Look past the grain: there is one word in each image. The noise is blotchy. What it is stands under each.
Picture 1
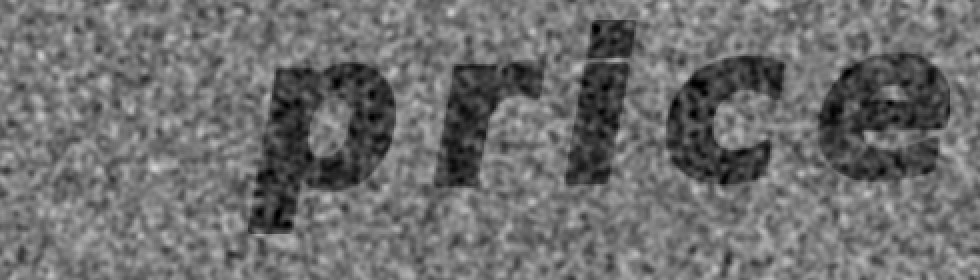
price
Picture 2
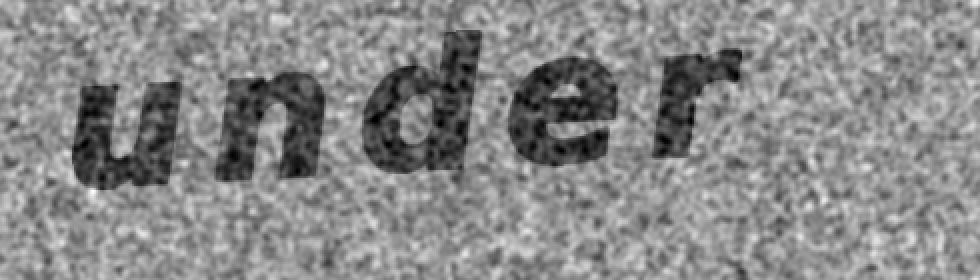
under
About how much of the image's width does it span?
two thirds
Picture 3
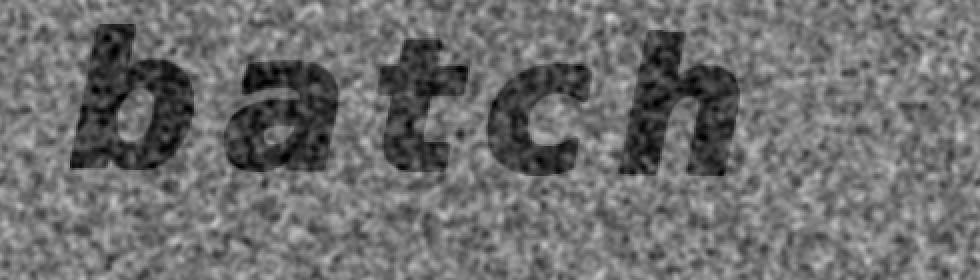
batch
